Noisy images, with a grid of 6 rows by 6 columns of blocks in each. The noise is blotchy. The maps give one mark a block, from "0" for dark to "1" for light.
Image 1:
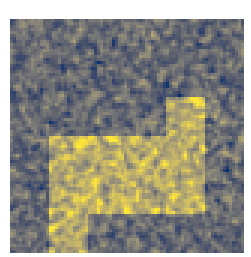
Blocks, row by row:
0 0 0 0 0 0
0 0 0 0 0 0
0 0 0 0 1 0
0 1 1 1 1 0
0 1 1 1 1 0
0 1 0 0 0 0
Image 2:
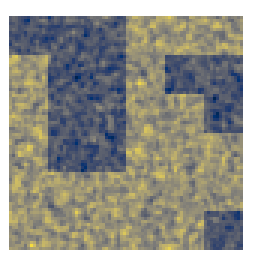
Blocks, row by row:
0 0 0 1 1 1
1 0 0 1 0 0
1 0 0 1 1 0
1 0 0 1 1 1
1 1 1 1 1 1
1 1 1 1 1 0
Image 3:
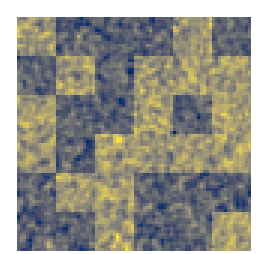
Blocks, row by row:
1 0 0 0 1 0
0 1 0 1 1 1
1 0 0 1 0 1
1 0 1 1 1 1
0 1 1 0 0 0
0 0 1 0 0 1
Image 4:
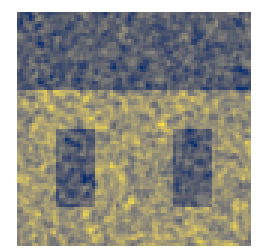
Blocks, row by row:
0 0 0 0 0 0
0 0 0 0 0 0
1 1 1 1 1 1
1 0 1 1 0 1
1 0 1 1 0 1
1 1 1 1 1 1
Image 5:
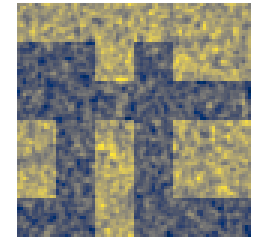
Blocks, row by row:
1 1 1 1 1 1
0 0 1 0 1 1
0 0 0 0 0 0
1 0 1 0 1 1
1 0 1 0 1 1
0 0 1 0 0 0
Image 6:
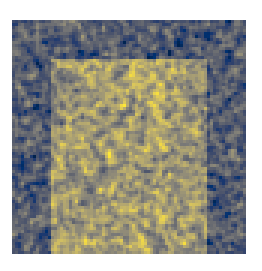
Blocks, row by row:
0 0 0 0 0 0
0 1 1 1 1 0
0 1 1 1 1 0
0 1 1 1 1 0
0 1 1 1 1 0
0 1 1 1 1 0
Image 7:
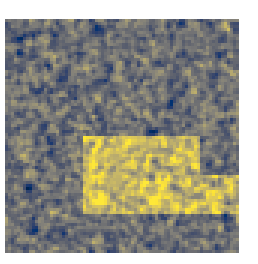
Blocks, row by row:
0 0 0 0 0 0
0 0 0 0 0 0
0 0 0 0 0 0
0 0 1 1 1 0
0 0 1 1 1 1
0 0 0 0 0 0
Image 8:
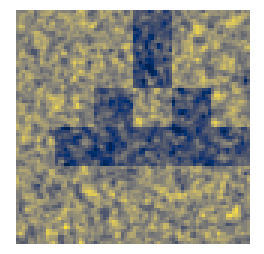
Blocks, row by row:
1 1 1 0 1 1
1 1 1 0 1 1
1 1 0 1 0 1
1 0 0 0 0 0
1 1 1 1 1 1
1 1 1 1 1 1
